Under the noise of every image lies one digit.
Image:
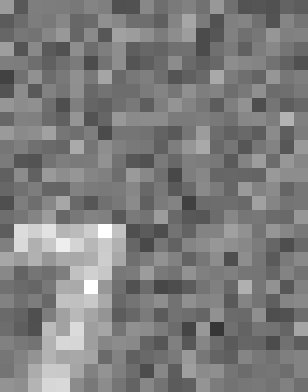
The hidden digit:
7
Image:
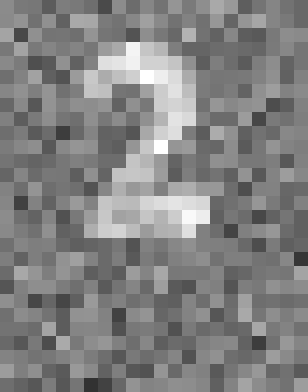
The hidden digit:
2
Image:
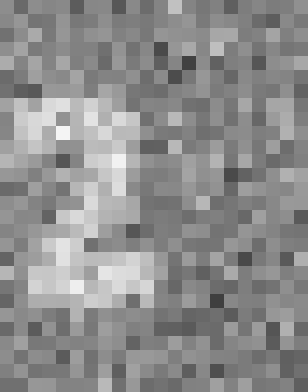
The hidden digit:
2
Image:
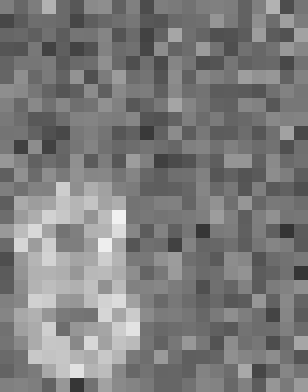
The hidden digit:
8
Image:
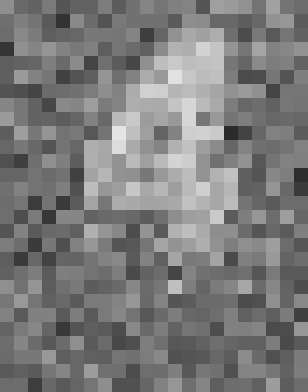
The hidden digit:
4
